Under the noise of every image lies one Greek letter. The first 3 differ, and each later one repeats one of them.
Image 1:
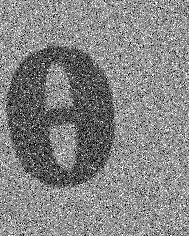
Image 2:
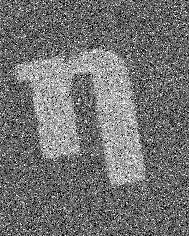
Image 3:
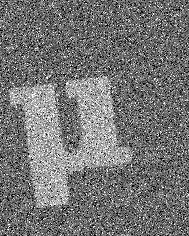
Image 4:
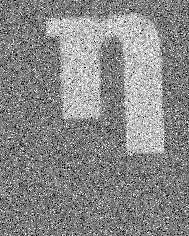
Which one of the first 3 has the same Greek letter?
2
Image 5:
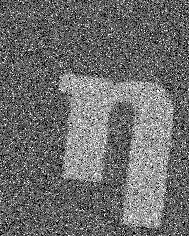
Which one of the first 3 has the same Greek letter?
2
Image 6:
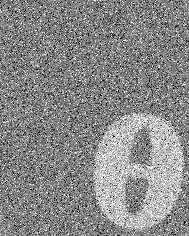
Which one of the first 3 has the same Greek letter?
1
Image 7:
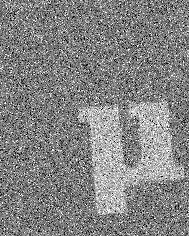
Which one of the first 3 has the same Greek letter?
3
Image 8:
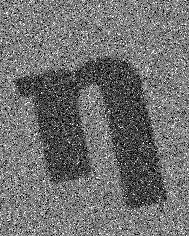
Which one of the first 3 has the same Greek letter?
2
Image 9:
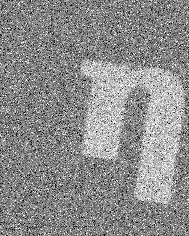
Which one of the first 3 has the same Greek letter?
2
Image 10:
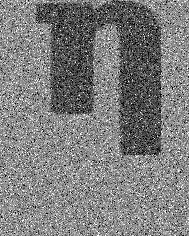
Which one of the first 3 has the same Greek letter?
2
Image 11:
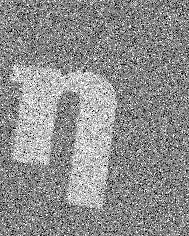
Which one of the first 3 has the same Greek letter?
2
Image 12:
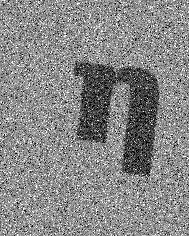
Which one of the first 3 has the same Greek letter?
2
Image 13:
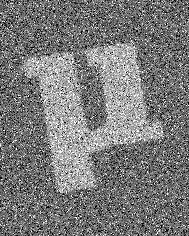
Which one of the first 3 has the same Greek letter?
3
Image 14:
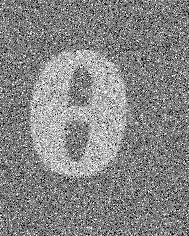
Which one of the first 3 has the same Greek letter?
1
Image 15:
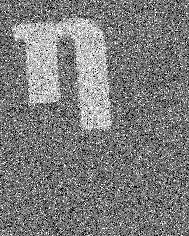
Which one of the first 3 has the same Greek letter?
2
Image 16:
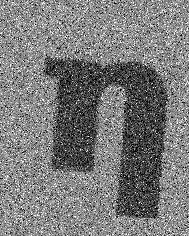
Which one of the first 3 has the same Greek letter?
2
